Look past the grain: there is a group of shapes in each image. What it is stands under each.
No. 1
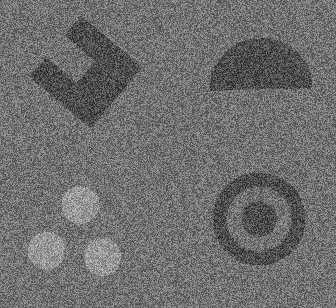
top left: dark square with a notch; top right: dark half disc; bottom left: light three dots; bottom right: dark bullseye
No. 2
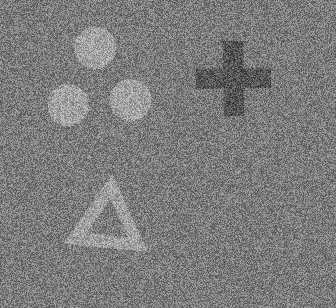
top left: light three dots; top right: dark cross; bottom left: light triangle frame
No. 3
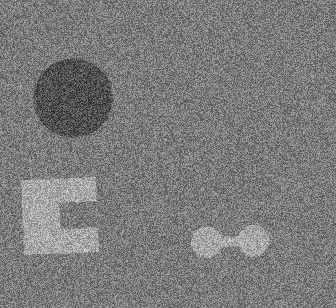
top left: dark disc; bottom left: light square with a notch; bottom right: light dumbbell
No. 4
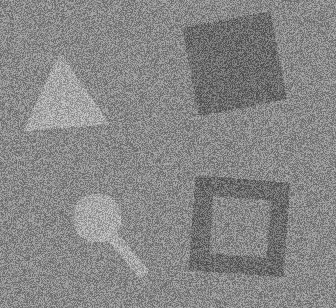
top left: light triangle; top right: dark square; bottom left: light lollipop; bottom right: dark square frame
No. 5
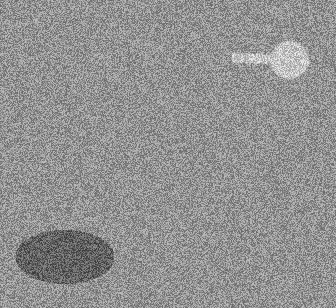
top right: light lollipop; bottom left: dark ellipse
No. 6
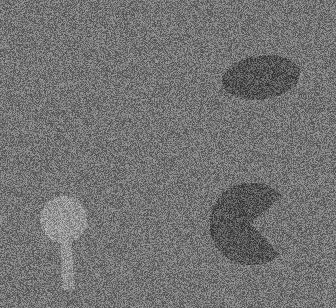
top right: dark ellipse; bottom left: light lollipop; bottom right: dark disc with a wedge cut out
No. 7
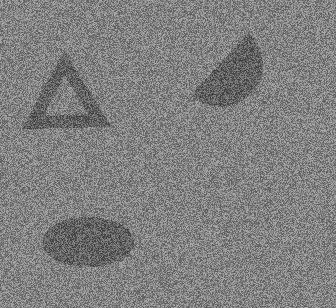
top left: dark triangle frame; top right: dark half disc; bottom left: dark ellipse
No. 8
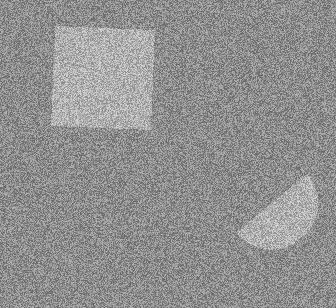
top left: light square; bottom right: light half disc
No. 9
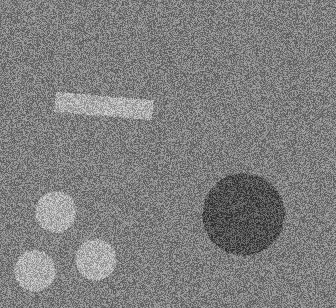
top left: light bar; bottom left: light three dots; bottom right: dark disc
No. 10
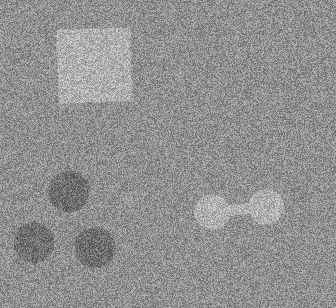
top left: light square; bottom left: dark three dots; bottom right: light dumbbell
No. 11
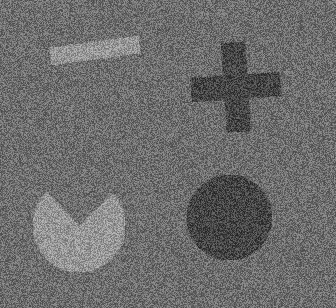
top left: light bar; top right: dark cross; bottom left: light disc with a wedge cut out; bottom right: dark disc
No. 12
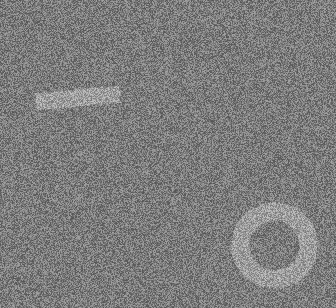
top left: light bar; bottom right: light ring
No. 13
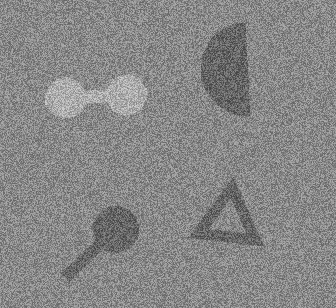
top left: light dumbbell; top right: dark half disc; bottom left: dark lollipop; bottom right: dark triangle frame
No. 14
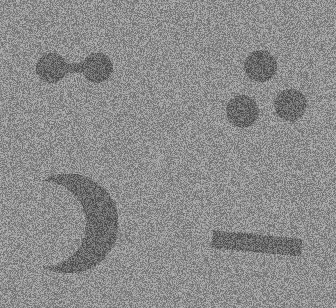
top left: dark dumbbell; top right: dark three dots; bottom left: dark crescent; bottom right: dark bar
